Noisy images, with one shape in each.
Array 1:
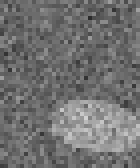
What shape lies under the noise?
ellipse
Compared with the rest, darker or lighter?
lighter
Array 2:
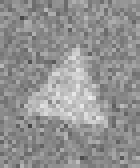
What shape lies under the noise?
triangle
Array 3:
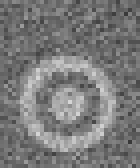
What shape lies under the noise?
bullseye
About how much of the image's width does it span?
two thirds
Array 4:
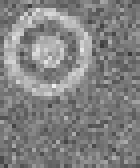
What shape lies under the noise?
bullseye
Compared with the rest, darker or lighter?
lighter
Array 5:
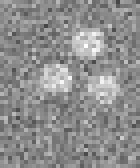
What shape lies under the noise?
three dots
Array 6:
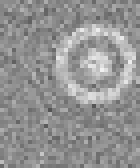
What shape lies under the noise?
bullseye
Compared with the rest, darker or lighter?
lighter
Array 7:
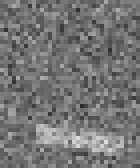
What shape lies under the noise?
bar
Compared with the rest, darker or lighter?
lighter
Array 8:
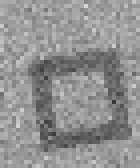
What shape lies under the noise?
square frame
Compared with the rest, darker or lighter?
darker
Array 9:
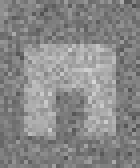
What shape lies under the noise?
square with a notch
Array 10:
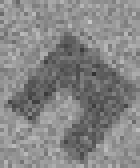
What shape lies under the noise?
square with a notch
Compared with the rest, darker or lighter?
darker
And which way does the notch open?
down and left
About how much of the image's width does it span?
nearly all
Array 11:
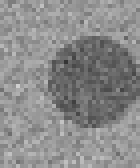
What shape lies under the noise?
disc
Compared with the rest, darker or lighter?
darker
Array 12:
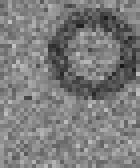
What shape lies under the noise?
ring
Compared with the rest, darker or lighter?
darker
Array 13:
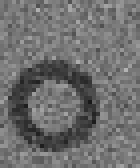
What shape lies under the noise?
ring
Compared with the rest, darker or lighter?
darker
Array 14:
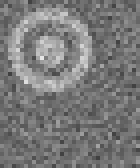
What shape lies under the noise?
bullseye
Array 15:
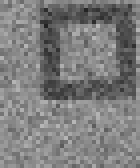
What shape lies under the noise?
square frame
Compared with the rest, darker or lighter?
darker
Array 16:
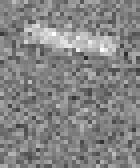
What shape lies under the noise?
bar
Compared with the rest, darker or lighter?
lighter
